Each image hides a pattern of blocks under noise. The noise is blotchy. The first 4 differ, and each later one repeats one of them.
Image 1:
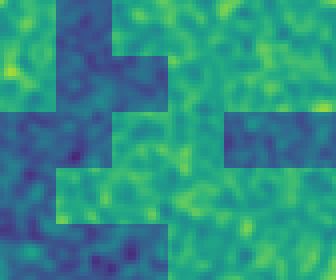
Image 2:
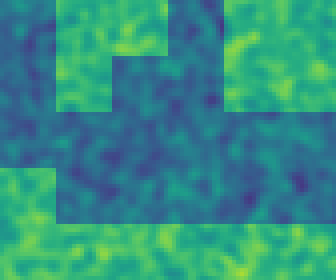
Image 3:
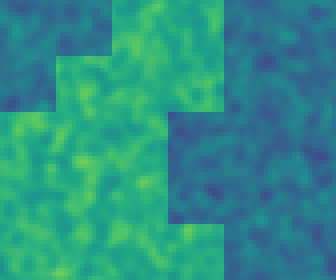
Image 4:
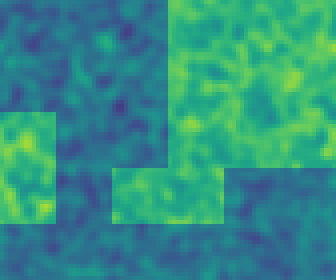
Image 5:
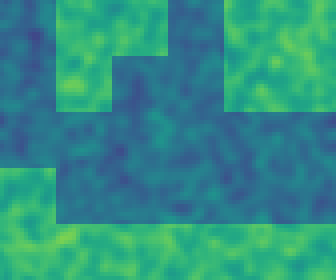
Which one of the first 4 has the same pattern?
2
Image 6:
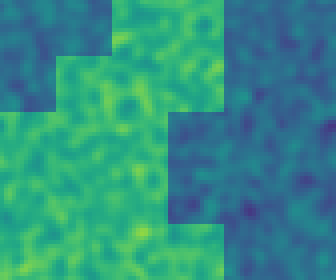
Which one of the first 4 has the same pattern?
3
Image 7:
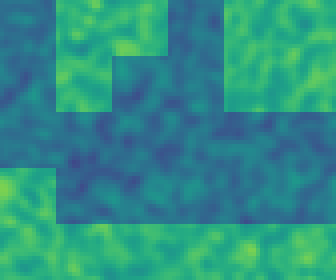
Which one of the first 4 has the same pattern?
2
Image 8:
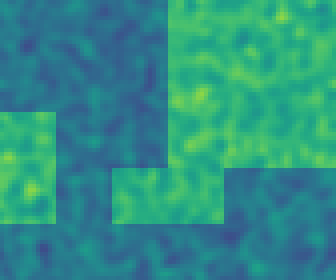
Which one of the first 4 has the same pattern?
4
